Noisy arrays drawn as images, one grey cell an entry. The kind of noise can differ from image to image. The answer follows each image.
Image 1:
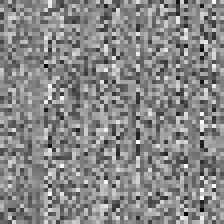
columns of uneven size
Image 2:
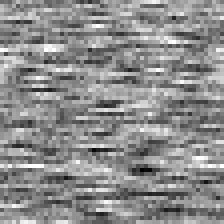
streaked along the rows
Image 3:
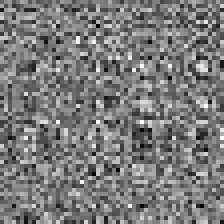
low rank plus noise
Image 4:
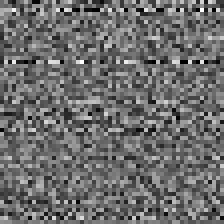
rows of uneven size
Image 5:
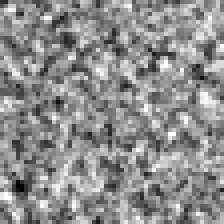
blotchy
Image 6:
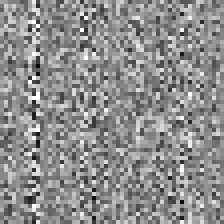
columns of uneven size
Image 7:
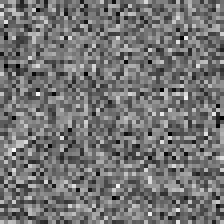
low rank plus noise
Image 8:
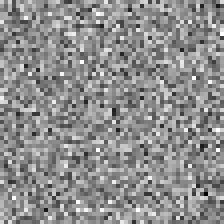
independent entries
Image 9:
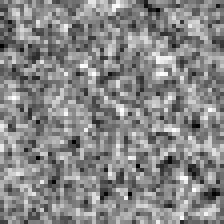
blotchy
